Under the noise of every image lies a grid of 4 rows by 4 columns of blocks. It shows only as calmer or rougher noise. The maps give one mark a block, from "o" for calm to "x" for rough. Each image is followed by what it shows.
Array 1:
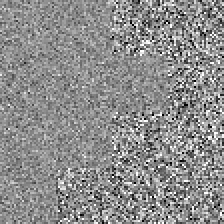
o o x x
o o o x
o o x x
o x x x
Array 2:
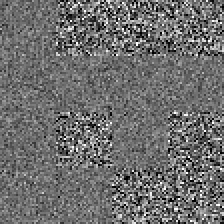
o x x x
o o o o
o x o x
o o x x
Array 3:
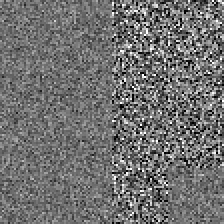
o o x x
o o x x
o o x x
o o x o
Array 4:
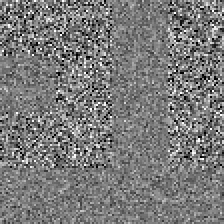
x x o x
o x o x
x x o x
o o o o
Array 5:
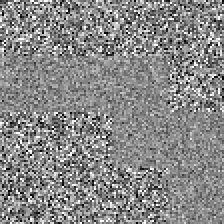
x x x x
o o o x
x x o o
x x x o
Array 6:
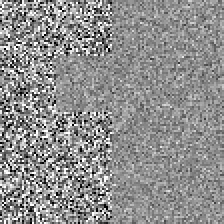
x x o o
x o o o
x x o o
x x o o
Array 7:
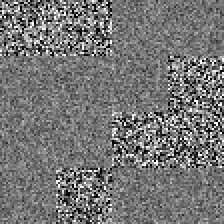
x x o o
o o o x
o o x x
o x o o
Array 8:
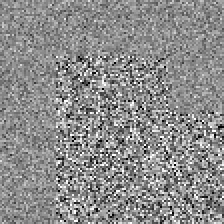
o o o o
o x x o
o x x x
o x x x
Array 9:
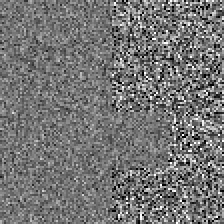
o o x x
o o x x
o o o x
o o x x
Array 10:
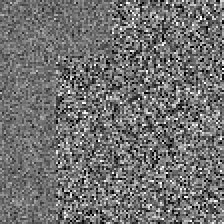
o o x x
o x x x
o x x x
o x x x
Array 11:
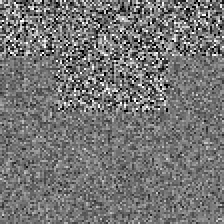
x x x x
o x x o
o o o o
o o o o
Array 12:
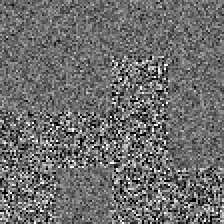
o o o o
o o x o
x x x o
x o x x
